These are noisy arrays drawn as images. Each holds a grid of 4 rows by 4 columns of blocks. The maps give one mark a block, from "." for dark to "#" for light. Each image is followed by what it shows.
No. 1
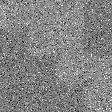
# # # .
. # # .
. . # #
. . . #
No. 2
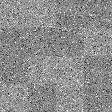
# # . .
. . . #
. # # .
# . # .
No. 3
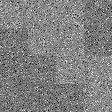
# # # .
. # # .
. . # #
. . . #
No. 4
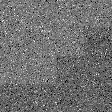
# # # #
# # # .
# # . .
. . . .
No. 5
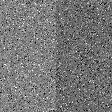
# # . .
# # . .
# # . .
# # . .
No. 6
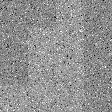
. . # .
. # # .
. # # .
# # # .
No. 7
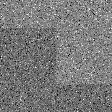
# # # #
. . # #
. . # #
. . . .
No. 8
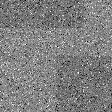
. . . #
# # # #
# # . .
# # . .
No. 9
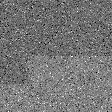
. . . .
. . . .
. # # #
# # # #
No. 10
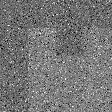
. . . .
. # . #
. # # #
. # # #
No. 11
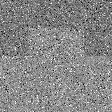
. . . .
. # # .
# # # #
# # # #
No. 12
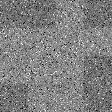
. . # .
# # # #
# # # .
. # # .
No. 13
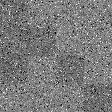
. # # #
. . # #
. # . #
# # # .
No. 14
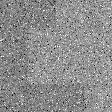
. . # #
. # # #
. # # #
. . . #
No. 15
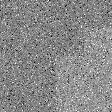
. . . .
. . . #
. . # #
. . # #
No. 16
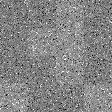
. . # .
. # # .
. . # .
# . . #
